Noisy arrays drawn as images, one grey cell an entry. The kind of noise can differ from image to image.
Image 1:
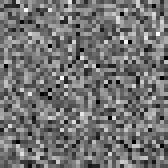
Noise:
independent entries
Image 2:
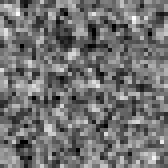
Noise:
blotchy
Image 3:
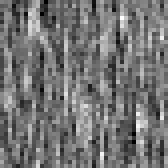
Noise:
streaked along the columns
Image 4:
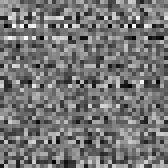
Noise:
rows of uneven size
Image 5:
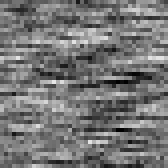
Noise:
streaked along the rows
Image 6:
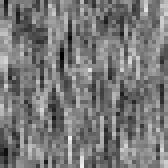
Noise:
streaked along the columns
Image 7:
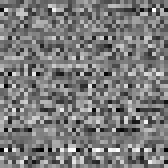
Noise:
rows of uneven size
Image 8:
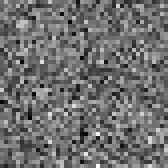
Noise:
independent entries
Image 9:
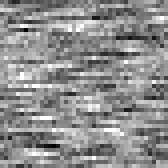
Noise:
streaked along the rows
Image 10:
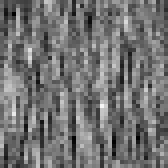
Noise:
streaked along the columns
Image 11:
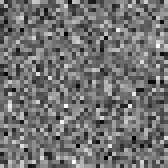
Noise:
independent entries
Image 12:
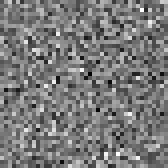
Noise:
independent entries
